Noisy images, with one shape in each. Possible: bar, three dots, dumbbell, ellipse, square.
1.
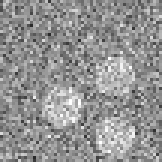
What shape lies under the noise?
three dots
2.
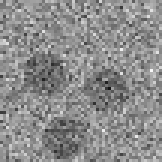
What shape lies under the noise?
three dots
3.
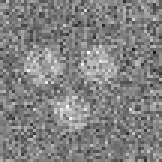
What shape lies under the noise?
three dots
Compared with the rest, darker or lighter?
lighter
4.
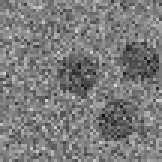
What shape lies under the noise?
three dots
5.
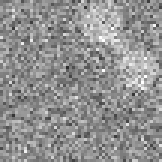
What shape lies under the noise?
dumbbell
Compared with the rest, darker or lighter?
lighter
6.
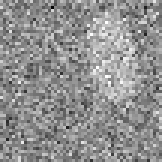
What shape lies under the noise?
ellipse
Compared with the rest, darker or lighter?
lighter
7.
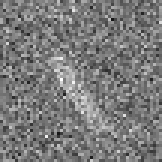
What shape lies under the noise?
bar
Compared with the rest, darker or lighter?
lighter
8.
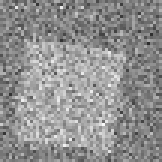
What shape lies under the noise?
square
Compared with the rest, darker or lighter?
lighter
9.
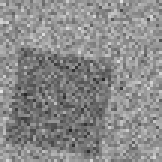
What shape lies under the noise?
square
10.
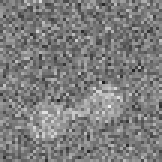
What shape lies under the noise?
dumbbell
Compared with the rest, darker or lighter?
lighter
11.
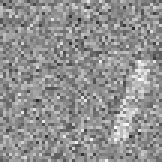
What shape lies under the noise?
bar
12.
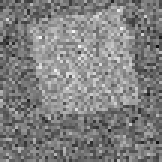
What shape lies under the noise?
square
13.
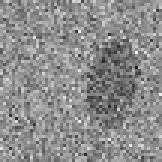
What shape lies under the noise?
ellipse
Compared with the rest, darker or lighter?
darker
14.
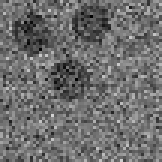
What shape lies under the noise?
three dots
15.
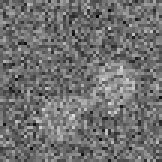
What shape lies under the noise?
dumbbell
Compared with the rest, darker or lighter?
lighter
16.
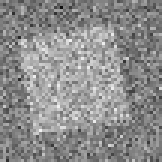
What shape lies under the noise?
square
